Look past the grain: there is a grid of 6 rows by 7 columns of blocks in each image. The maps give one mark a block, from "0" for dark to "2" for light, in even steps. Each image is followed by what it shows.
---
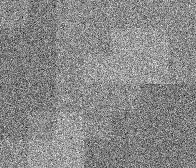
1 0 1 1 1 1 1
0 0 1 1 2 2 1
0 0 1 2 2 2 1
0 0 1 1 1 0 0
0 1 2 1 0 0 0
1 2 2 0 0 0 0
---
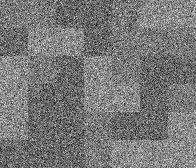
1 1 0 0 1 2 2
0 2 2 0 1 1 1
2 1 0 2 1 0 0
2 0 0 2 2 0 1
2 0 0 1 0 0 2
0 0 0 1 2 2 2
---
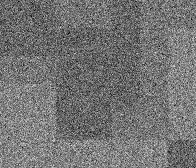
0 0 1 1 0 1 1
0 0 0 0 0 1 2
1 1 0 0 0 1 2
2 2 0 0 0 1 2
2 2 0 0 1 1 2
2 2 2 2 2 2 0
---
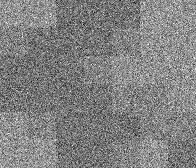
2 2 0 0 0 2 2
1 0 0 0 1 2 2
0 0 0 1 2 2 2
0 0 0 0 1 1 2
2 1 0 0 0 1 1
2 2 0 0 1 2 0
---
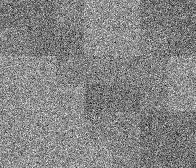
0 0 1 2 2 0 0
1 0 0 2 2 1 0
2 2 1 1 1 1 2
2 2 2 0 0 1 2
2 2 2 1 1 0 0
2 2 2 2 1 0 0
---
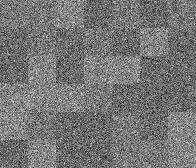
1 1 2 0 1 0 1
0 1 0 1 0 2 0
0 2 0 2 2 0 0
2 2 2 1 0 0 0
2 1 0 0 1 0 2
0 2 0 0 1 1 2
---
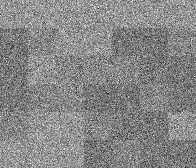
2 2 2 2 2 2 2
0 1 2 2 0 0 1
0 2 1 1 1 0 0
0 1 1 0 0 1 0
1 2 2 1 0 0 2
2 2 2 0 1 0 0
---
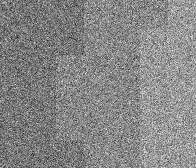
0 0 0 1 1 1 2
0 0 0 1 1 2 2
0 0 1 1 1 2 2
0 0 1 1 1 2 2
0 0 1 1 1 2 2
0 0 0 1 1 2 2
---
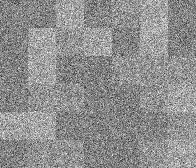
0 0 2 0 1 2 0
0 2 1 2 0 2 0
0 2 0 0 1 1 1
0 1 1 0 0 1 2
2 2 0 0 0 0 1
0 1 1 0 0 1 2
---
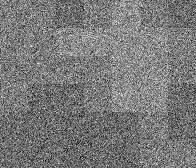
1 1 0 1 2 1 0
1 1 2 2 2 2 1
1 1 1 1 2 2 1
1 0 0 1 2 2 0
0 0 0 0 0 1 0
0 0 0 0 0 1 1
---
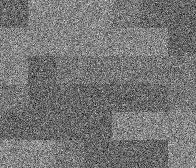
0 2 2 2 1 0 0
2 2 2 2 2 2 0
2 0 1 1 1 1 1
1 0 0 0 0 0 1
0 0 0 0 2 2 2
2 2 1 0 0 0 2
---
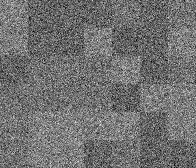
2 0 0 0 1 0 1
2 0 0 2 0 0 2
0 1 1 1 2 0 1
1 1 1 1 0 2 2
1 2 2 2 2 0 2
1 2 2 0 1 0 0
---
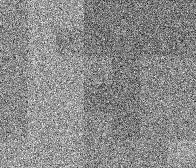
1 2 2 0 0 0 0
1 2 1 0 0 0 0
1 2 2 1 0 1 1
1 2 2 0 0 1 1
1 2 2 1 0 1 1
2 2 2 1 1 1 2
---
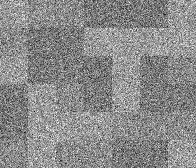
2 1 1 0 0 0 2
1 0 0 2 2 2 2
2 0 0 0 2 0 1
0 2 1 0 2 0 0
0 2 2 2 1 1 1
1 2 1 1 0 0 2
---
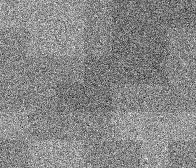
2 2 2 1 0 0 0
1 2 2 1 0 0 1
1 1 1 0 0 0 1
1 1 0 0 1 1 1
2 1 1 1 2 2 2
1 2 2 1 1 2 1
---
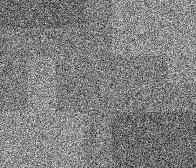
0 0 0 1 2 2 2
1 1 1 1 2 2 2
1 2 1 1 1 1 2
1 2 1 1 1 1 1
2 2 2 1 0 0 0
2 2 2 1 0 0 0
